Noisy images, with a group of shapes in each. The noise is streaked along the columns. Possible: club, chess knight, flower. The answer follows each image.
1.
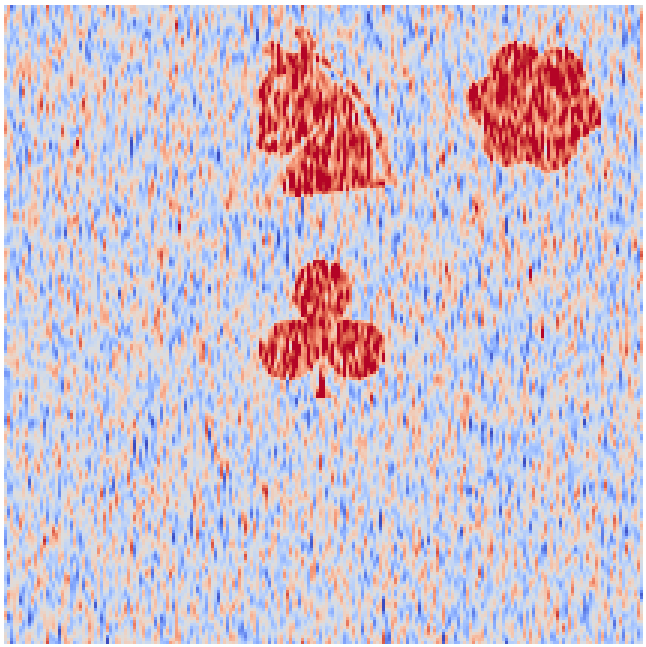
top middle: red chess knight; top right: red flower; centre: red club
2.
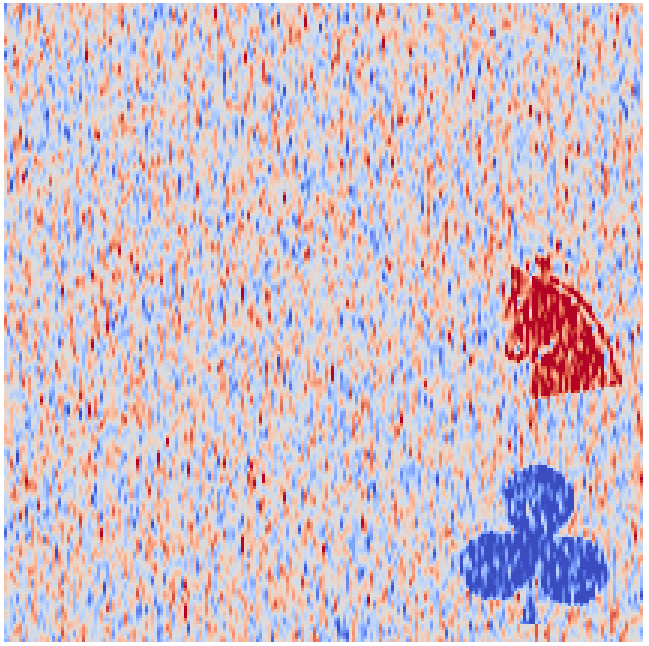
middle right: red chess knight; bottom right: blue club
